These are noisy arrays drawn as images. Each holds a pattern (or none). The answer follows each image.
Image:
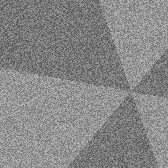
spokes from one point
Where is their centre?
middle right
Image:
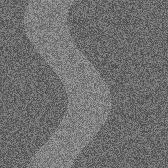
a wavy band
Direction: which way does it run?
top to bottom
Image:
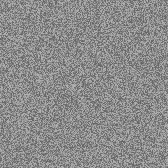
only noise
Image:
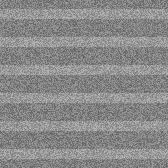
horizontal stripes
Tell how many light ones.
6
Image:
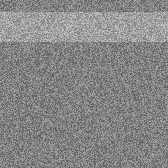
one horizontal stripe
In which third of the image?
top
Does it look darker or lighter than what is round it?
lighter
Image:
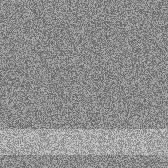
one horizontal stripe
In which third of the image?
bottom
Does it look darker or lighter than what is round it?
lighter
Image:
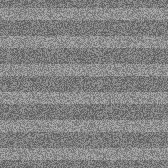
horizontal stripes
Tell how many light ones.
6
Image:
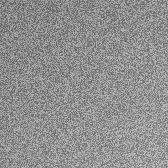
a smooth slope
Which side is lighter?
bottom right
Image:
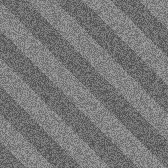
diagonal stripes
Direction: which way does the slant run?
top left to bottom right
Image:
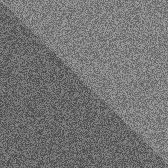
a sharp edge
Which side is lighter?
top right
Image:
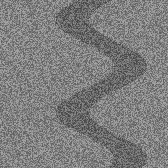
a wavy band
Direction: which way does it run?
top to bottom
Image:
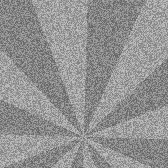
spokes from one point
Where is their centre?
bottom middle
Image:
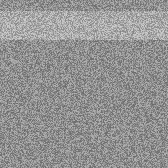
one horizontal stripe
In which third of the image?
top
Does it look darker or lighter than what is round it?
lighter
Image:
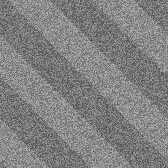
diagonal stripes
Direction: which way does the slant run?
top left to bottom right
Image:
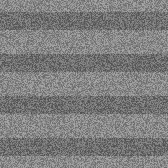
horizontal stripes
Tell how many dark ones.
4
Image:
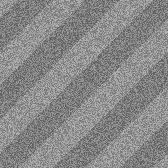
diagonal stripes
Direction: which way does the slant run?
bottom left to top right
